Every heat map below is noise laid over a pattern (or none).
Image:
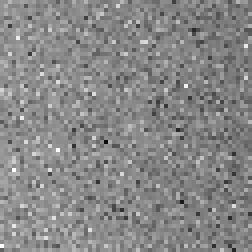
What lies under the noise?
a smooth slope
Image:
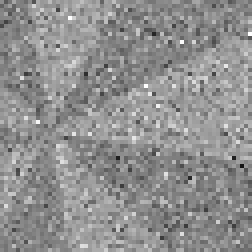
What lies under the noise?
spokes from one point
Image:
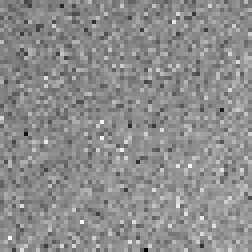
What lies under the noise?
a smooth slope
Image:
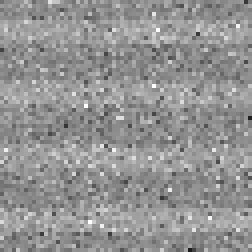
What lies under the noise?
horizontal stripes
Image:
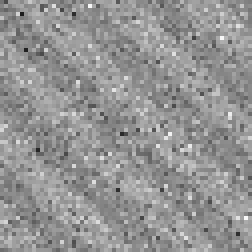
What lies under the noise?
diagonal stripes
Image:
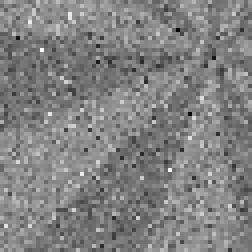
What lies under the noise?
spokes from one point
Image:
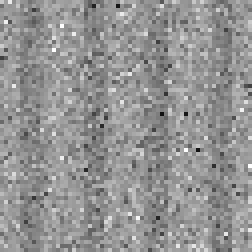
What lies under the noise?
vertical stripes
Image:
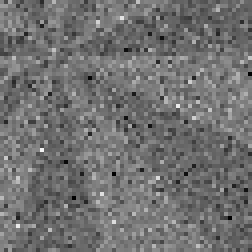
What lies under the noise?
spokes from one point
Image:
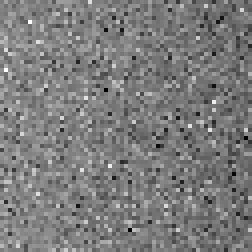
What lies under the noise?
a smooth slope
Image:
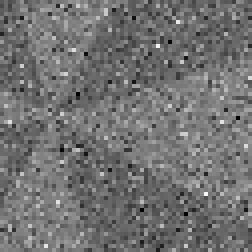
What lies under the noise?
spokes from one point
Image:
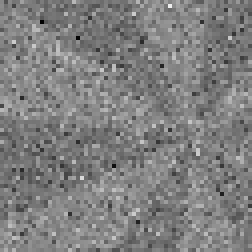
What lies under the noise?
spokes from one point
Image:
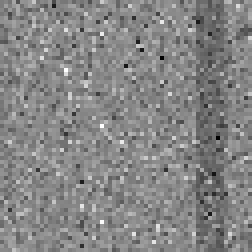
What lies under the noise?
one vertical stripe
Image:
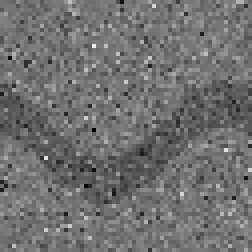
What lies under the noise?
a wavy band
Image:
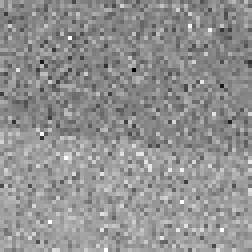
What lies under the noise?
a sharp edge
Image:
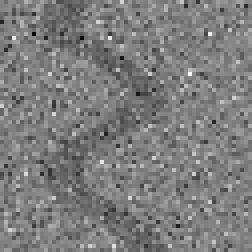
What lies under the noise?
a wavy band
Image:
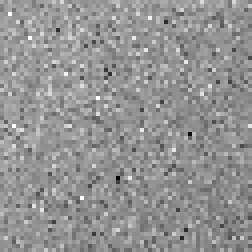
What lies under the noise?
a smooth slope
